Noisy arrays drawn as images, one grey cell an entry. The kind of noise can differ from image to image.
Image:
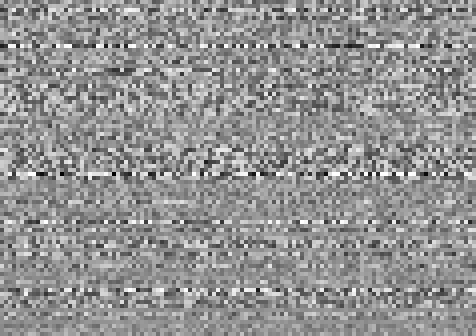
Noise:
rows of uneven size
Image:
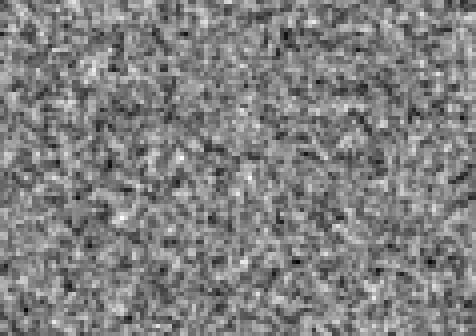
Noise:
blotchy
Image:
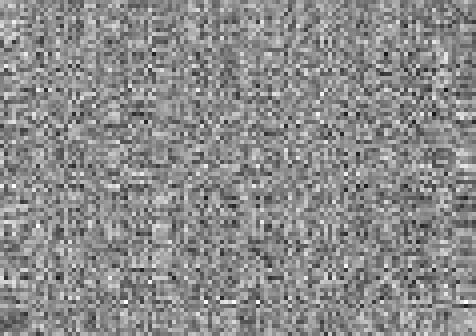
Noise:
low rank plus noise
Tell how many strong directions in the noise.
three or four
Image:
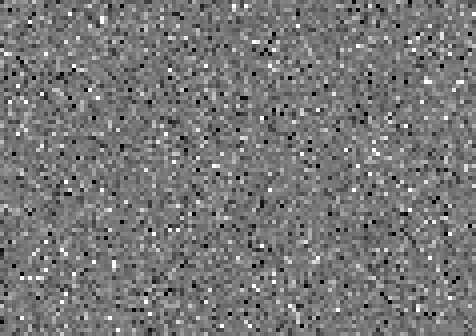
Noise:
heavy tails
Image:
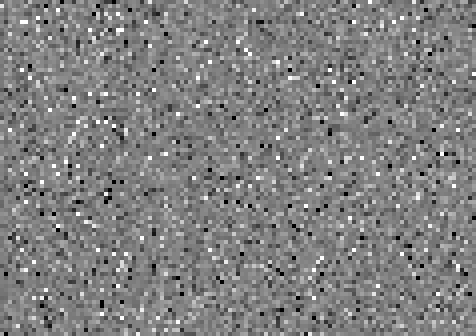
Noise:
heavy tails
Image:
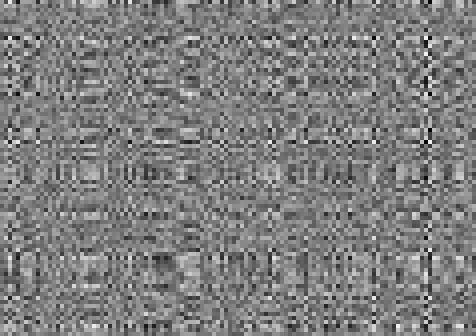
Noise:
low rank plus noise
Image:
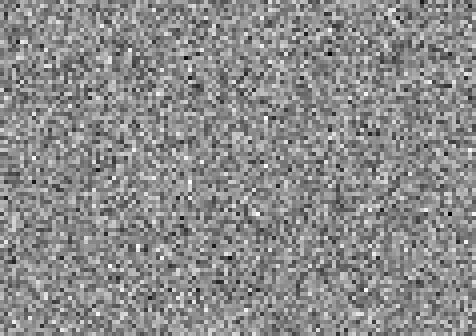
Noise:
independent entries
